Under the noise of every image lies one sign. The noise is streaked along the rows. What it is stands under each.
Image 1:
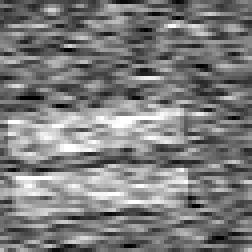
equals sign
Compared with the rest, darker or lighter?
lighter
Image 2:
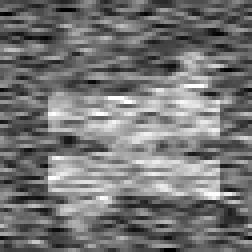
not-equal sign
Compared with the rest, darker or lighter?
lighter
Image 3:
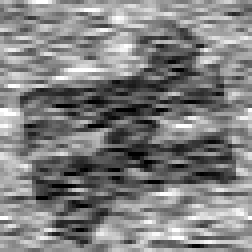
not-equal sign
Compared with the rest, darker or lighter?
darker
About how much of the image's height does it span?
nearly all
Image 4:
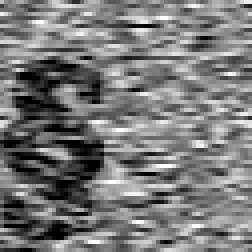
section sign
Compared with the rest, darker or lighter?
darker
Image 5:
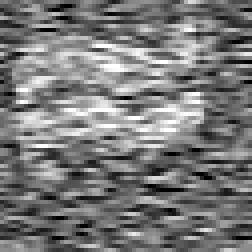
approximately sign
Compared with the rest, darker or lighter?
lighter
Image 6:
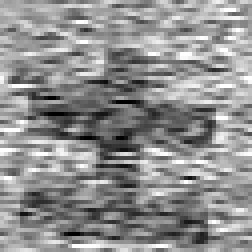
plus-minus sign
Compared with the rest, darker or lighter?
darker
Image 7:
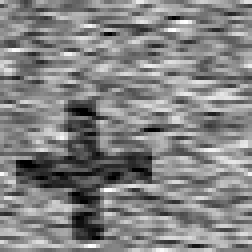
plus sign
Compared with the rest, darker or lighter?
darker
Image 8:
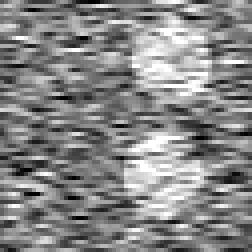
colon
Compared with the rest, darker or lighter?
lighter
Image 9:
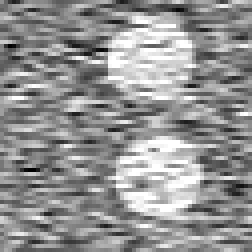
colon
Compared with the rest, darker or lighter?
lighter
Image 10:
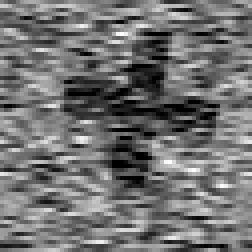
plus sign
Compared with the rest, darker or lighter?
darker
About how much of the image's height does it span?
two thirds
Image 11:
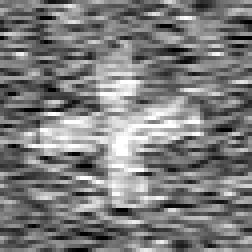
plus sign
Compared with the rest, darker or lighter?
lighter
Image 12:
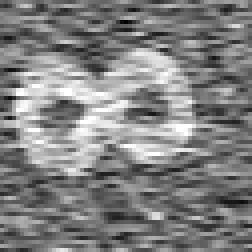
infinity sign
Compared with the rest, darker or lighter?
lighter
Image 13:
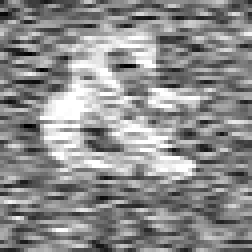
ampersand
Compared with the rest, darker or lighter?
lighter
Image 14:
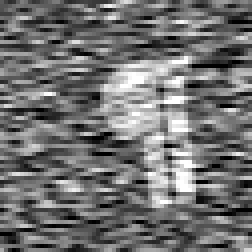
pilcrow
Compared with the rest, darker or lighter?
lighter
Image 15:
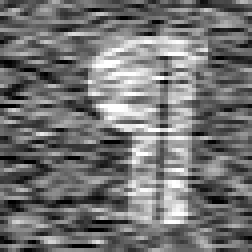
pilcrow
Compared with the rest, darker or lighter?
lighter
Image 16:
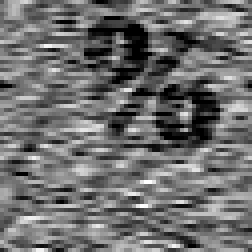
percent sign
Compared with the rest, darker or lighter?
darker
